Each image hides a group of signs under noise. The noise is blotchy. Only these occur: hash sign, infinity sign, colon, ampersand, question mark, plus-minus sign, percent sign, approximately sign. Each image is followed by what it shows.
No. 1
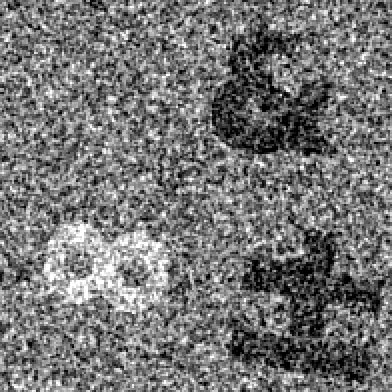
top right: dark ampersand; bottom left: light infinity sign; bottom right: dark plus-minus sign
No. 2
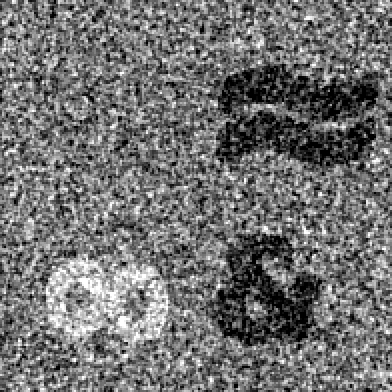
top right: dark approximately sign; bottom left: light infinity sign; bottom right: dark ampersand
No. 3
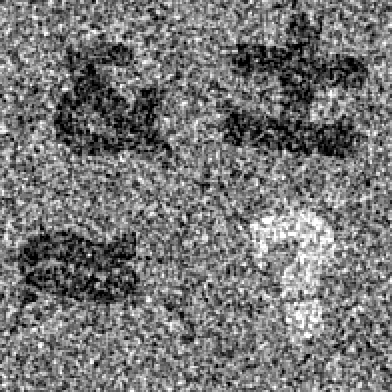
top left: dark ampersand; top right: dark plus-minus sign; bottom left: dark approximately sign; bottom right: light question mark
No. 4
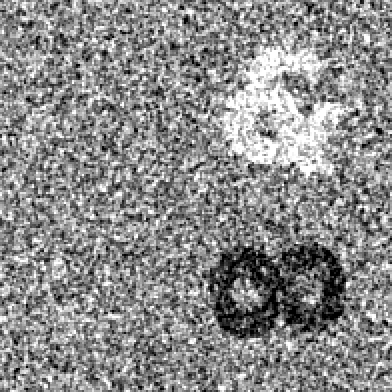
top right: light ampersand; bottom right: dark infinity sign
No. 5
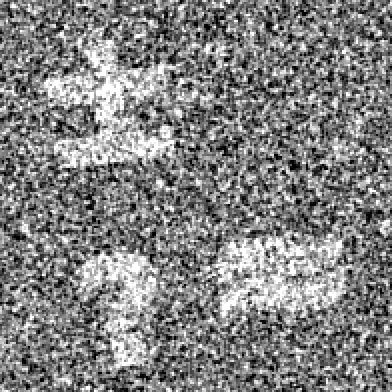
top left: light plus-minus sign; bottom left: light question mark; bottom right: light approximately sign
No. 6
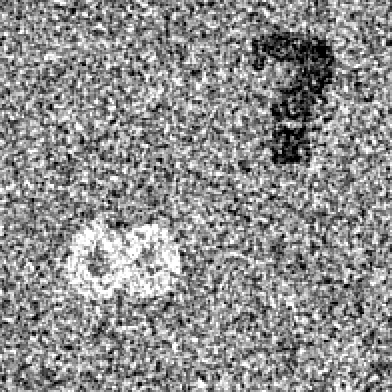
top right: dark question mark; bottom left: light infinity sign
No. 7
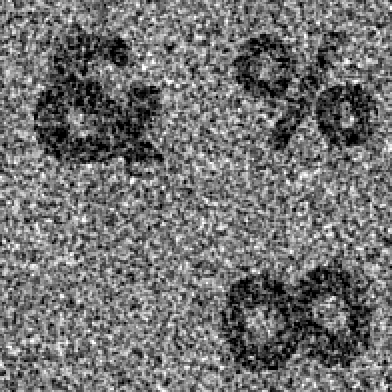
top left: dark ampersand; top right: dark percent sign; bottom right: dark infinity sign
